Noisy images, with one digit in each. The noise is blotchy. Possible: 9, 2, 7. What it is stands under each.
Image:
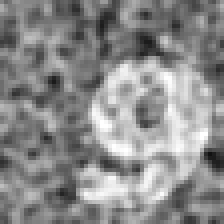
light 9
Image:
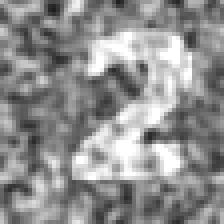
light 2
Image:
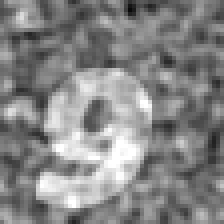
light 9
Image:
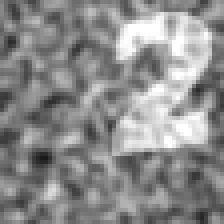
light 2
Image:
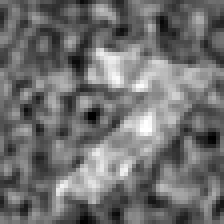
light 7
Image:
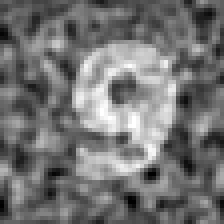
light 9
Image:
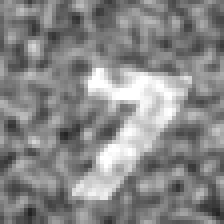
light 7
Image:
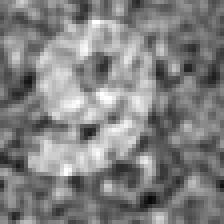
light 9
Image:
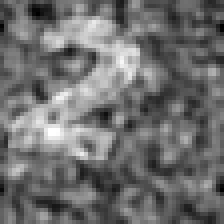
light 2
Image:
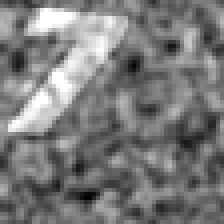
light 7
